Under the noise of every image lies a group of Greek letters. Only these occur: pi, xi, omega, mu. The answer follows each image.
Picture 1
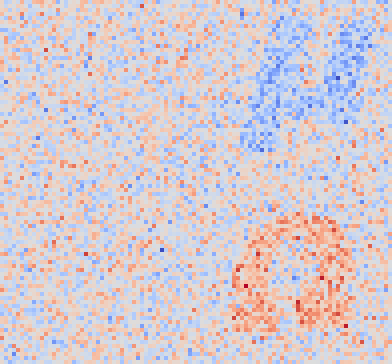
top right: blue mu; bottom right: red omega
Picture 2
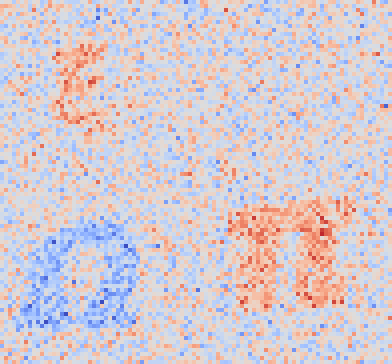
top left: red xi; bottom left: blue omega; bottom right: red pi
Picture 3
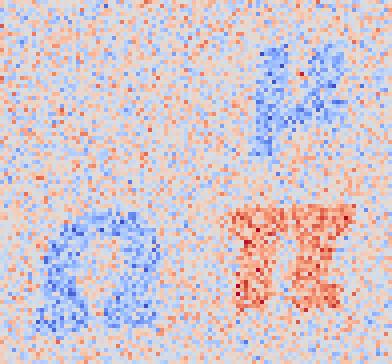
top right: blue mu; bottom left: blue omega; bottom right: red pi
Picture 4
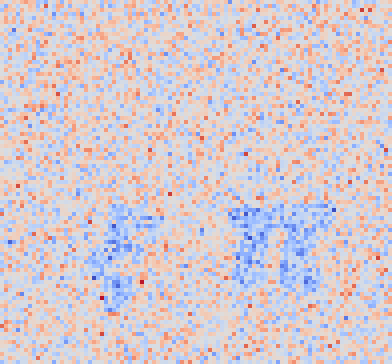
bottom left: blue xi; bottom right: blue pi
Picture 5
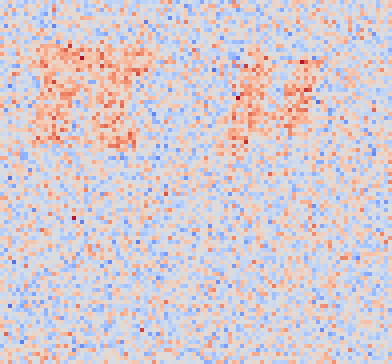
top left: red pi; top right: red mu
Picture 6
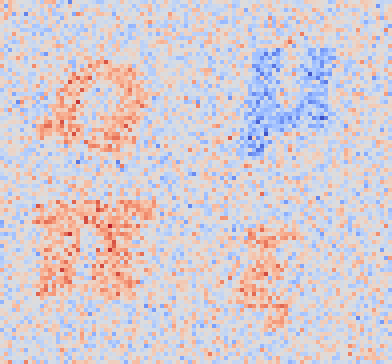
top left: red omega; top right: blue mu; bottom left: red pi; bottom right: red xi
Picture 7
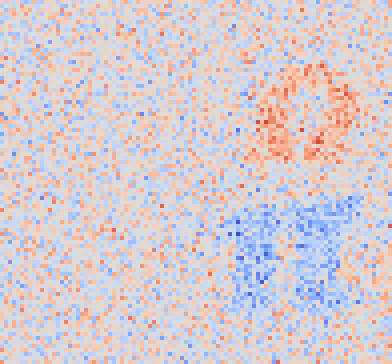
top right: red omega; bottom right: blue pi
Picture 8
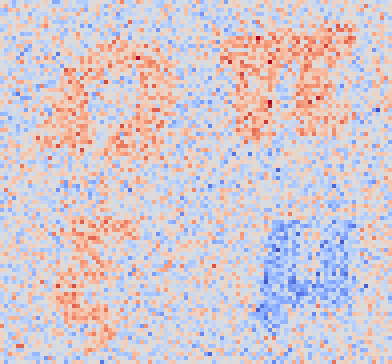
top left: red omega; top right: red pi; bottom left: red xi; bottom right: blue mu
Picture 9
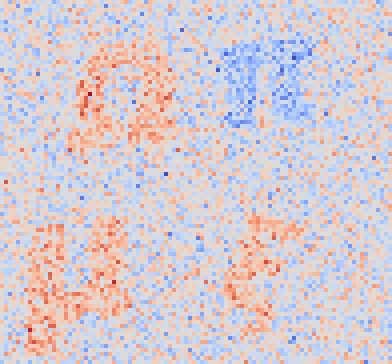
top left: red omega; top right: blue pi; bottom left: red mu; bottom right: red xi
